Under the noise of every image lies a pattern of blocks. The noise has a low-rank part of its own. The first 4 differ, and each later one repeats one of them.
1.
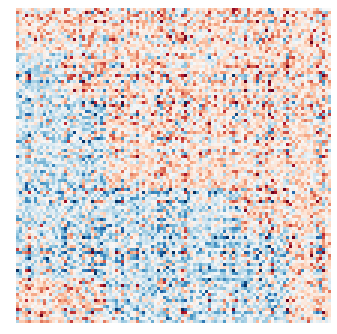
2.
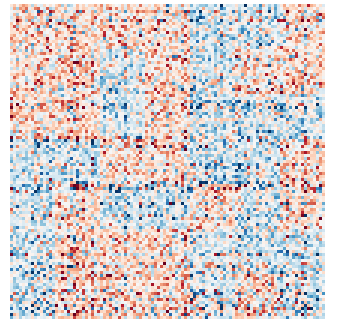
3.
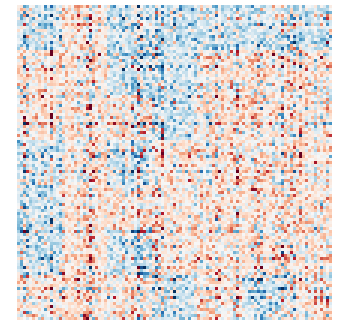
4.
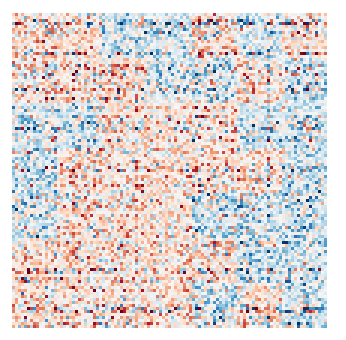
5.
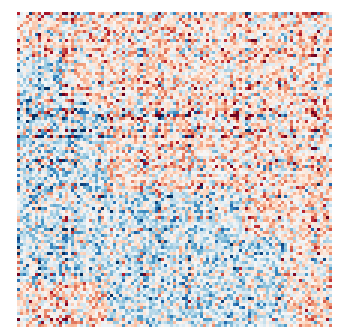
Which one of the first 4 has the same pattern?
1
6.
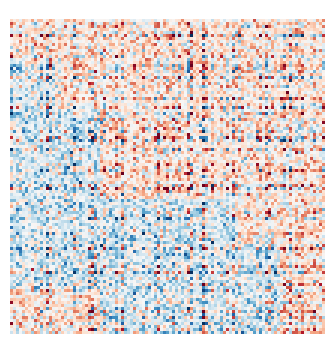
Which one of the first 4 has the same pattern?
1
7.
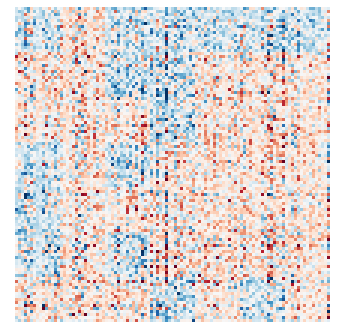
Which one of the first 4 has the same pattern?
3
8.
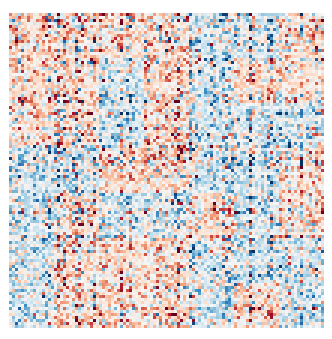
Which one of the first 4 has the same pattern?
2
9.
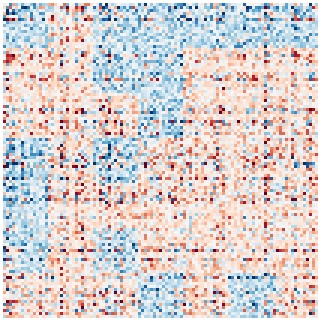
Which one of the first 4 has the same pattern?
3
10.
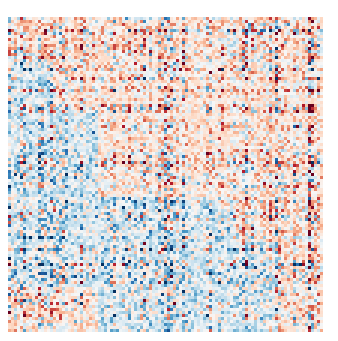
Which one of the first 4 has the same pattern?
1
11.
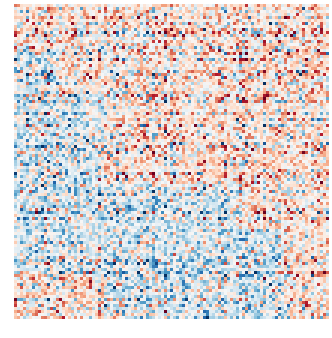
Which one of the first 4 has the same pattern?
1
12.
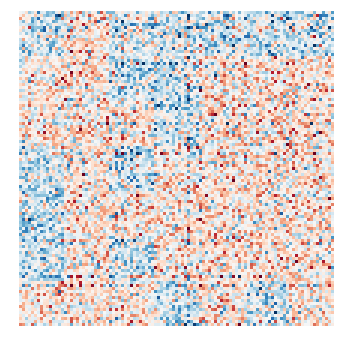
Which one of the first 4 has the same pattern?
3
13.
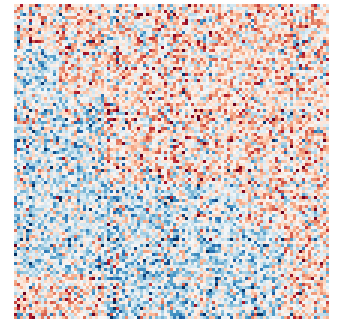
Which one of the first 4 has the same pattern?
1
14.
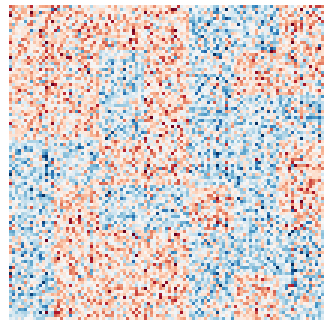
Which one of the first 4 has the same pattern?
2
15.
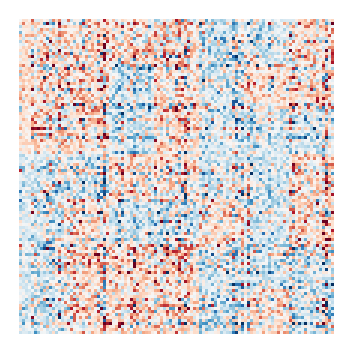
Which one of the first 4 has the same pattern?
2
